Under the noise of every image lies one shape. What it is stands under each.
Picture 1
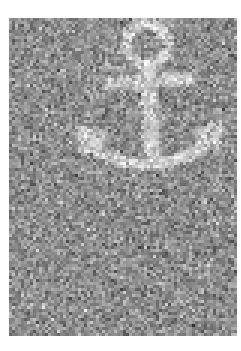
anchor
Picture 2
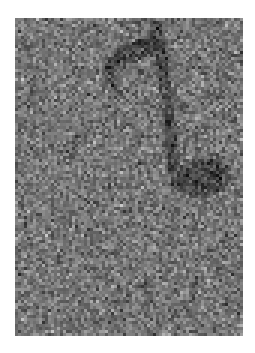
musical note
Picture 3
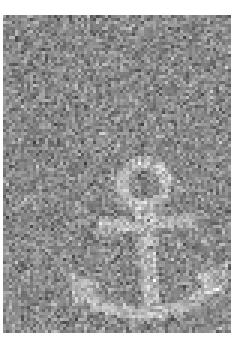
anchor
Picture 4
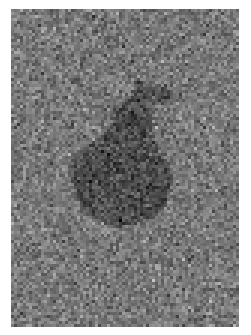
pear
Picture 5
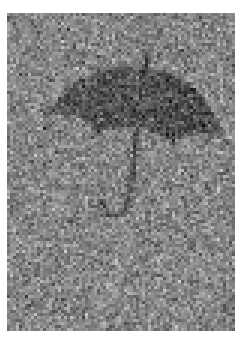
umbrella
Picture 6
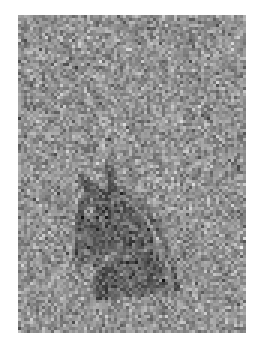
chess knight
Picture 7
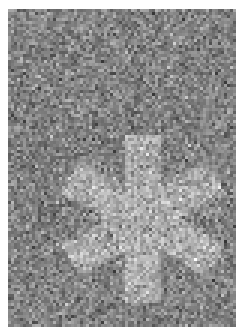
asterisk
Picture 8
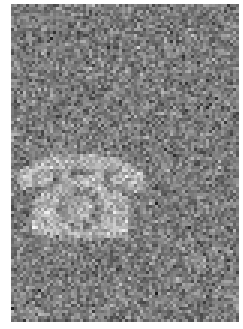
telephone
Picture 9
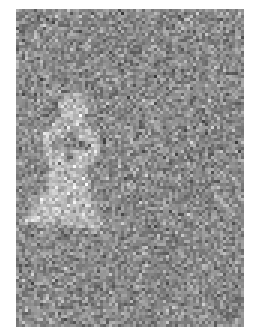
chess bishop
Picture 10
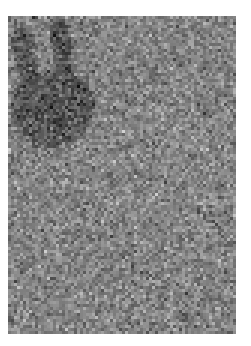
rabbit's head
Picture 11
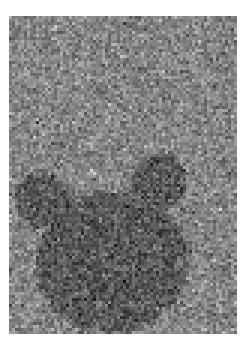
bear's head
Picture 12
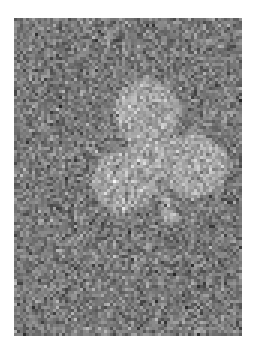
club
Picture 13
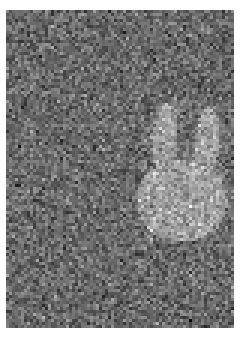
rabbit's head
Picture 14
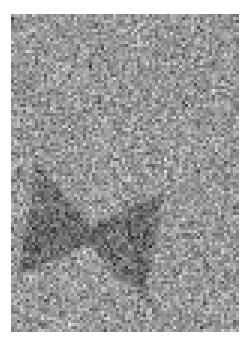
bow tie
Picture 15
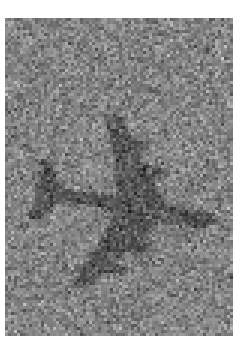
airplane
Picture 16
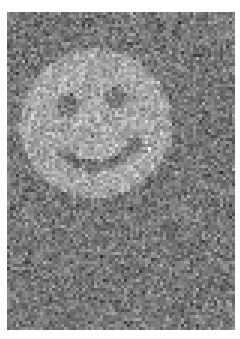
smiling face
